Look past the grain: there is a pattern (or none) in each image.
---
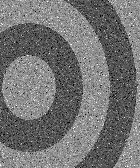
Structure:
rings round one point
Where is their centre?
middle left
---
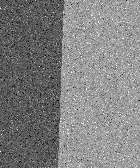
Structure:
a sharp edge
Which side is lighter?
right
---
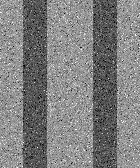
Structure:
vertical stripes
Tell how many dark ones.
2
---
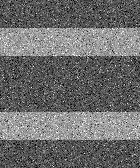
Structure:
horizontal stripes
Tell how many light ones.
2
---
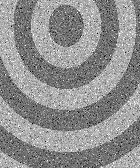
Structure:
rings round one point
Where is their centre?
top middle
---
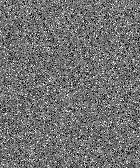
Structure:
only noise
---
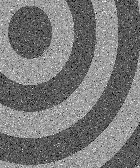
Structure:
rings round one point
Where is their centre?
top left
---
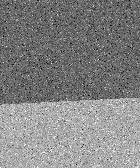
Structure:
a sharp edge
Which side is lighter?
bottom
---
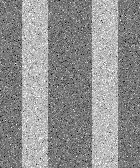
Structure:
vertical stripes
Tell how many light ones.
2
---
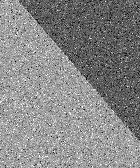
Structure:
a sharp edge
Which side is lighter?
bottom left
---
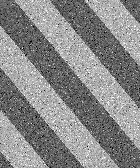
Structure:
diagonal stripes
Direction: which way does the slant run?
top left to bottom right
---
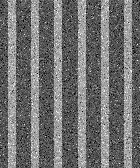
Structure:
vertical stripes
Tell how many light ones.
6
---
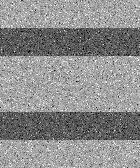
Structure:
horizontal stripes
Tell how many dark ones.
2
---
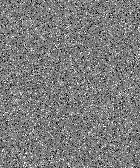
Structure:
only noise
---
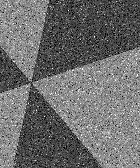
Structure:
spokes from one point
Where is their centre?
middle left
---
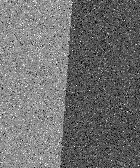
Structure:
a sharp edge
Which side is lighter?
left
